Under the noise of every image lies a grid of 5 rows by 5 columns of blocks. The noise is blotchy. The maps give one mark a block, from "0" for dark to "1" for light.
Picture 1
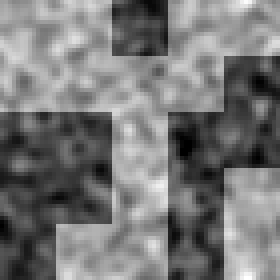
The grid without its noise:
1 1 0 1 1
1 1 1 1 0
0 0 1 0 0
0 0 1 0 1
0 1 1 0 1
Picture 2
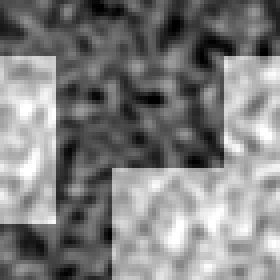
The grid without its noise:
0 0 0 0 0
1 0 0 0 1
1 0 0 0 1
1 0 1 1 1
0 0 1 1 1
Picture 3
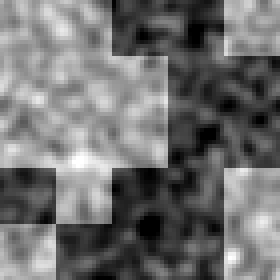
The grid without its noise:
1 1 0 0 1
1 1 1 0 0
1 1 1 0 0
0 1 0 0 1
1 0 0 0 1
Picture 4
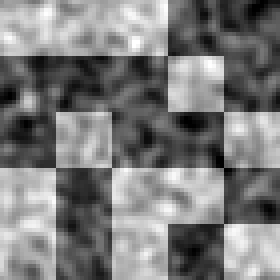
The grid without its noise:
1 1 1 0 0
0 0 0 1 0
0 1 0 0 1
1 0 1 1 0
1 0 1 0 1
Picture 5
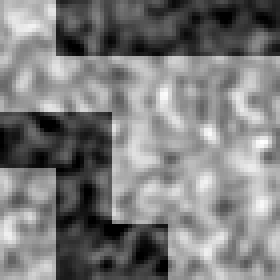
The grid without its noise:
1 0 0 0 0
1 1 1 1 1
0 0 1 1 1
1 0 1 1 1
1 0 0 1 1
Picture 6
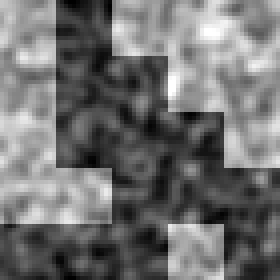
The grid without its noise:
1 0 1 1 1
1 0 0 1 1
1 0 0 0 1
1 1 0 0 0
0 0 0 1 0
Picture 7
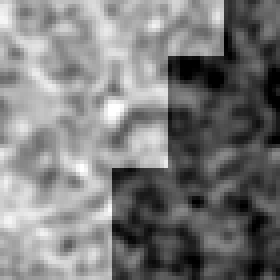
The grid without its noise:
1 1 1 1 0
1 1 1 0 0
1 1 1 0 0
1 1 0 0 0
1 1 0 0 0
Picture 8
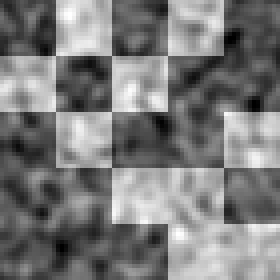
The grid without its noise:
0 1 0 1 0
1 0 1 0 0
0 1 0 0 1
0 0 1 1 0
0 0 0 1 1
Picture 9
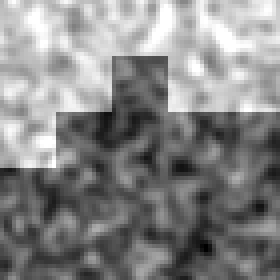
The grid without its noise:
1 1 1 1 1
1 1 0 1 1
1 0 0 0 0
0 0 0 0 0
0 0 0 0 0
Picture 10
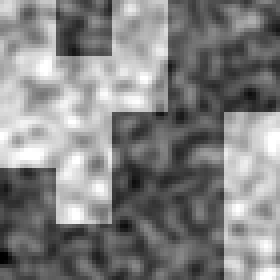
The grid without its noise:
1 0 1 0 0
1 1 1 0 0
1 1 0 0 1
0 1 0 0 1
0 0 0 0 1
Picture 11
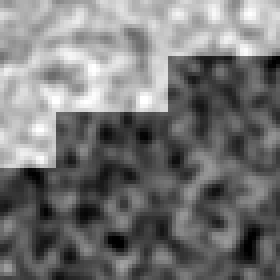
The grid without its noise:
1 1 1 1 1
1 1 1 0 0
1 0 0 0 0
0 0 0 0 0
0 0 0 0 0
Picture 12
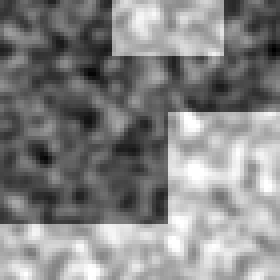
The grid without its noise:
0 0 1 1 0
0 0 0 0 0
0 0 0 1 1
0 0 0 1 1
1 1 1 1 1
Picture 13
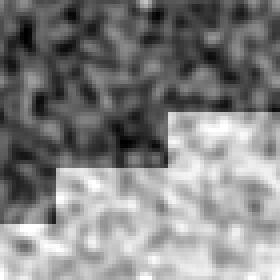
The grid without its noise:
0 0 0 0 0
0 0 0 0 0
0 0 0 1 1
0 1 1 1 1
1 1 1 1 1
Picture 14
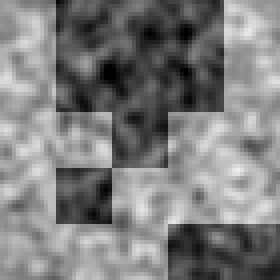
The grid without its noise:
1 0 0 0 1
1 0 0 0 1
1 1 0 1 1
1 0 1 1 1
1 1 1 0 0
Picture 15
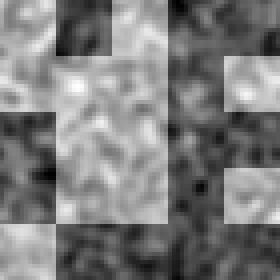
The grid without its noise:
1 0 1 0 0
1 1 1 0 1
0 1 1 0 0
0 1 1 0 1
1 0 0 0 0
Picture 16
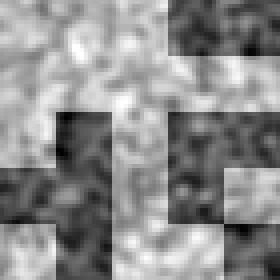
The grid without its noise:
1 1 1 0 0
1 1 1 1 1
1 0 1 0 0
0 0 1 0 1
1 0 1 1 0
